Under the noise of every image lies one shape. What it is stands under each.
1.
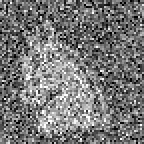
light chess knight
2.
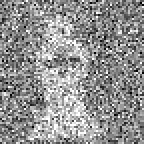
light chess bishop
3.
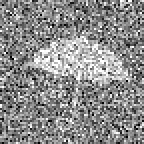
light umbrella
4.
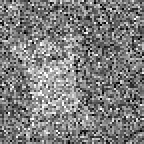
light chess rook
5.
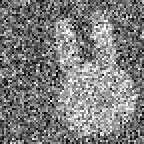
light rabbit's head
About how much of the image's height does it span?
nearly all
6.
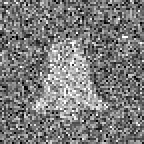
light bell
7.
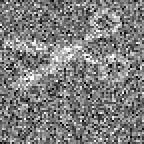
light pair of scissors
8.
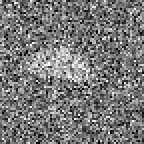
light umbrella
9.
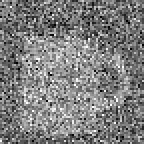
light cup
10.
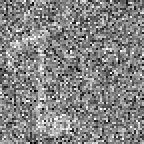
light musical note
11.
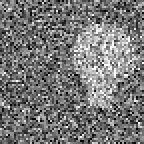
light light bulb
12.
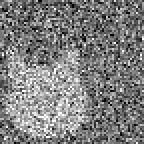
light cat's head
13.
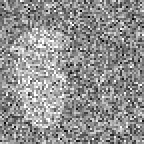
light footprint
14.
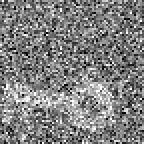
light key
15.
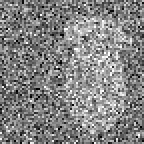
light footprint
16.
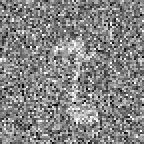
light musical note
